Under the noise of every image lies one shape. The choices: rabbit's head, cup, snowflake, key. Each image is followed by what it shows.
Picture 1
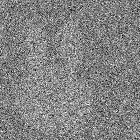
light rabbit's head
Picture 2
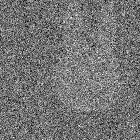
light rabbit's head
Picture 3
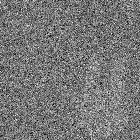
light rabbit's head
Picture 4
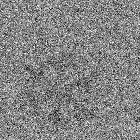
dark snowflake
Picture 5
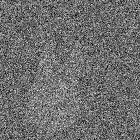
light rabbit's head
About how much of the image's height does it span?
two thirds
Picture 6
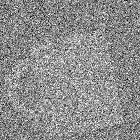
light cup
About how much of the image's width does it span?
nearly all
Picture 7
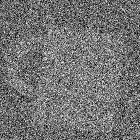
light cup
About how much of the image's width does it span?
nearly all
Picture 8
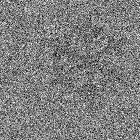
dark snowflake
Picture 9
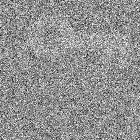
light key
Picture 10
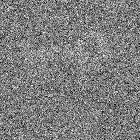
light key
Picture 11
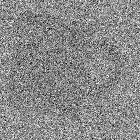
dark cup
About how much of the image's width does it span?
nearly all
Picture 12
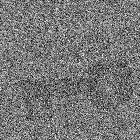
dark key
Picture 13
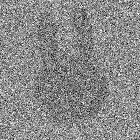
dark rabbit's head
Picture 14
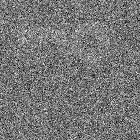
light key
